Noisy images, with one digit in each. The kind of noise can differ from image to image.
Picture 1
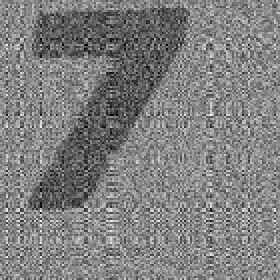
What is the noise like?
low rank plus noise
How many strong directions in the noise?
one
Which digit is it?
7
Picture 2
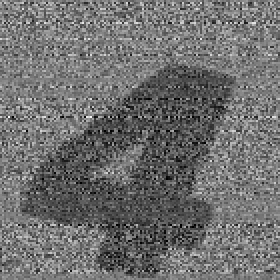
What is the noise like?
rows of uneven size
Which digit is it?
4
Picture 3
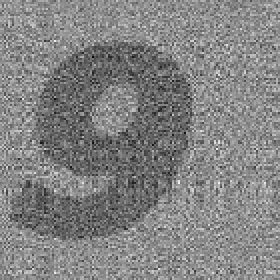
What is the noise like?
low rank plus noise
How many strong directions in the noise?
two
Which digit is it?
9
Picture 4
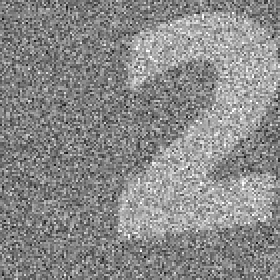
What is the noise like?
independent entries
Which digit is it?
2
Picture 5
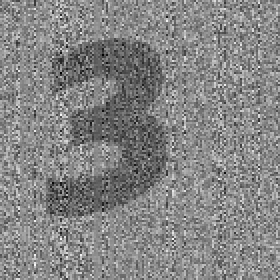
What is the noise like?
columns of uneven size
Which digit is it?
3
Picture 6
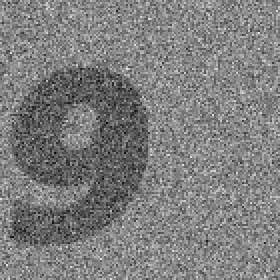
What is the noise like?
independent entries
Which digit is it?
9
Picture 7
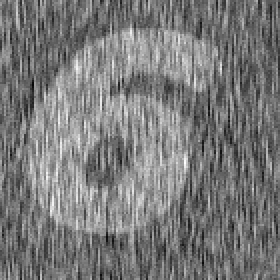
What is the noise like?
streaked along the columns
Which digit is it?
6
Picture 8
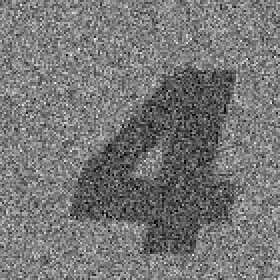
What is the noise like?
independent entries
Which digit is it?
4
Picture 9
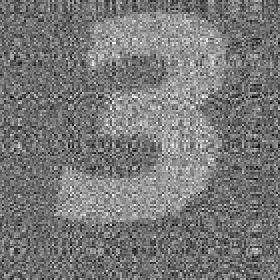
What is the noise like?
low rank plus noise
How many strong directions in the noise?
two
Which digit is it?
3
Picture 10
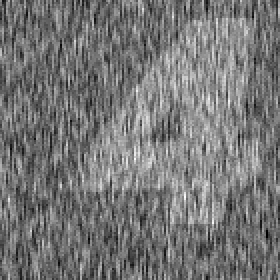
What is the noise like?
streaked along the columns
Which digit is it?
4
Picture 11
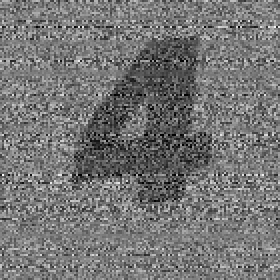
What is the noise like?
rows of uneven size
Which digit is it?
4
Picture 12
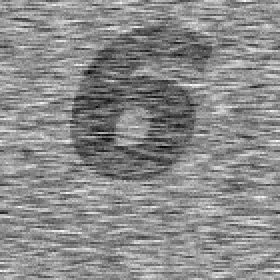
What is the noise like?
streaked along the rows
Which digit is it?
6
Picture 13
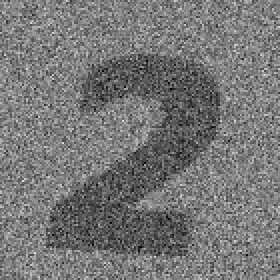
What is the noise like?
independent entries
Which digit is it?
2
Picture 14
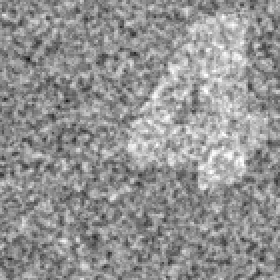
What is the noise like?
blotchy
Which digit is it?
4
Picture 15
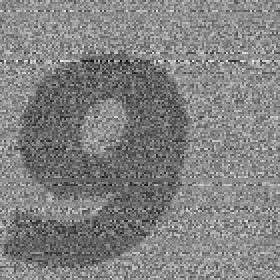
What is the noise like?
rows of uneven size
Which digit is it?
9
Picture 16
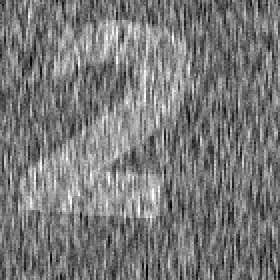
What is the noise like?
streaked along the columns
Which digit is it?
2
